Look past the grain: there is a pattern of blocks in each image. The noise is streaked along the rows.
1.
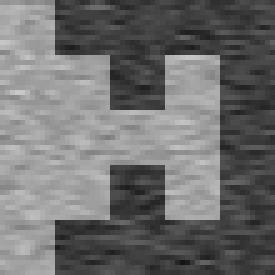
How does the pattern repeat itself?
top and bottom mirror each other
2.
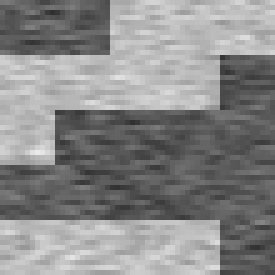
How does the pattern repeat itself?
no symmetry
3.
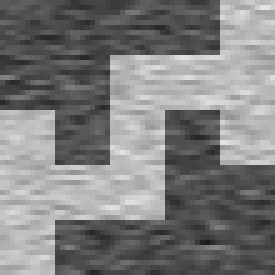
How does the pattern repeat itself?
the same after a half turn
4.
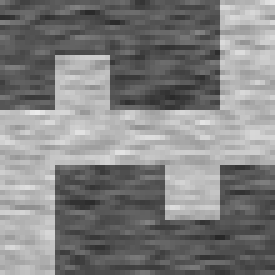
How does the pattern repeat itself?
the same after a half turn
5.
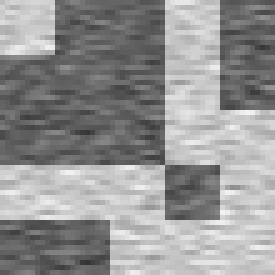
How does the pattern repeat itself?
mirrored about the diagonal from the top left
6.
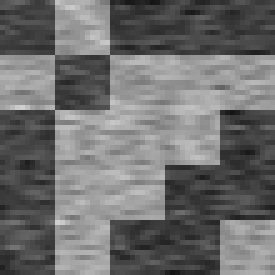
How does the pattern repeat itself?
mirrored about the diagonal from the top left
